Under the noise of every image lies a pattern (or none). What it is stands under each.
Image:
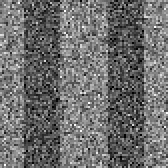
vertical stripes
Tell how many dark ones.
2
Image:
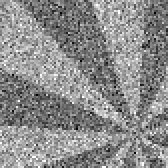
spokes from one point
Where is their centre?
bottom right
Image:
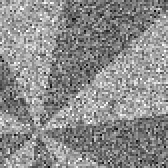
spokes from one point
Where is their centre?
bottom left
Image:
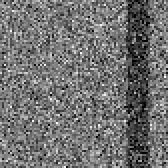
one vertical stripe
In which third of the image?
right
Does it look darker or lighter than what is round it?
darker
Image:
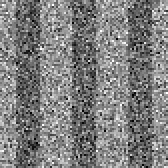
vertical stripes
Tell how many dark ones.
3
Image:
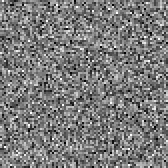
only noise
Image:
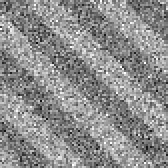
diagonal stripes
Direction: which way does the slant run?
top left to bottom right
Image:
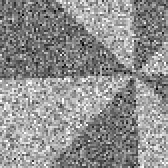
spokes from one point
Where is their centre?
middle right
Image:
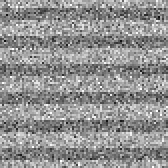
horizontal stripes
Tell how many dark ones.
6
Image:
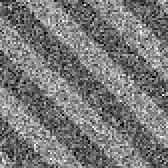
diagonal stripes
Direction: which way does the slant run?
top left to bottom right
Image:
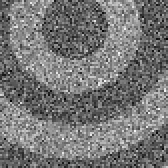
rings round one point
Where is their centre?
top middle
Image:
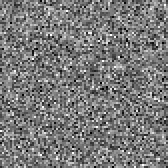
only noise
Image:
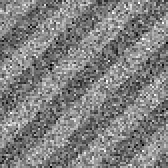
diagonal stripes
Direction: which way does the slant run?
bottom left to top right
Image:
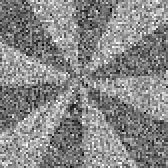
spokes from one point
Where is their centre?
centre
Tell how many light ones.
6
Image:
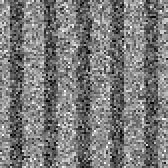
vertical stripes
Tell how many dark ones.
5
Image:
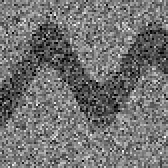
a wavy band
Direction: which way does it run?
left to right
